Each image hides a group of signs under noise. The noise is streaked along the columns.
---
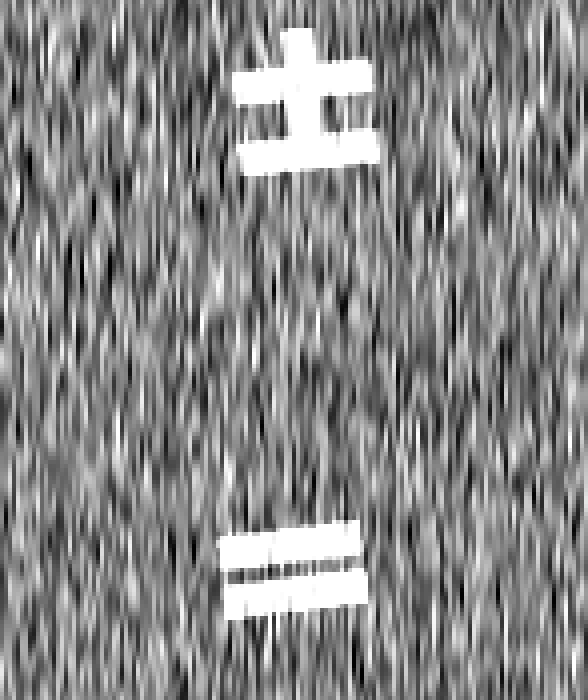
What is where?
top middle: plus-minus sign; bottom middle: equals sign
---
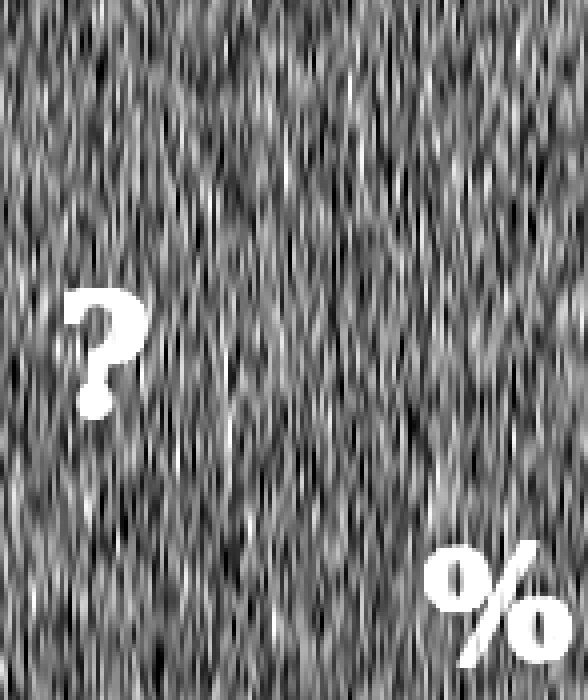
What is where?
middle left: question mark; bottom right: percent sign
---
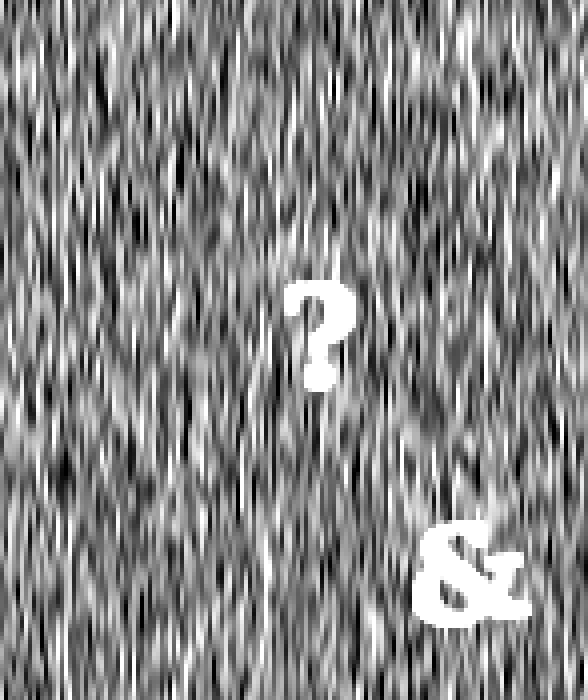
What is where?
centre: question mark; bottom right: ampersand
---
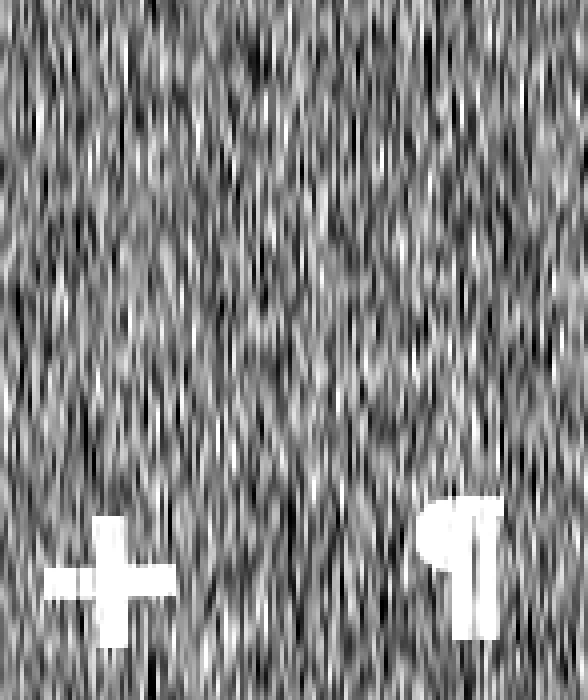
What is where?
bottom left: plus sign; bottom right: pilcrow
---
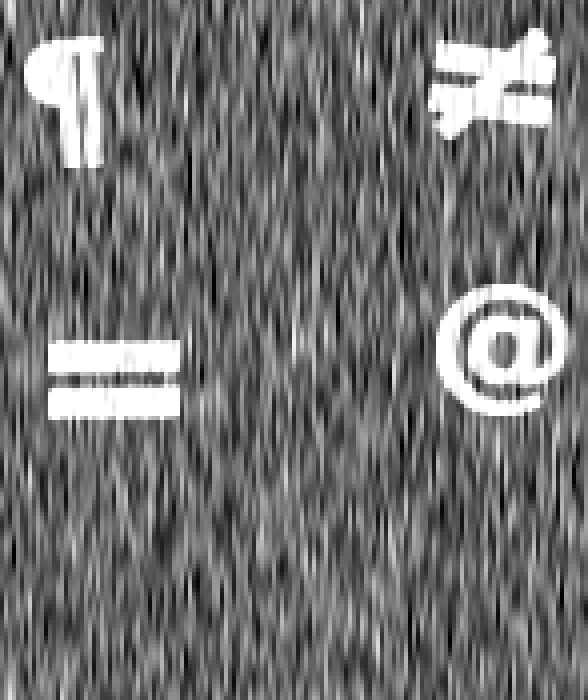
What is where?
top left: pilcrow; top right: not-equal sign; middle left: equals sign; middle right: at sign
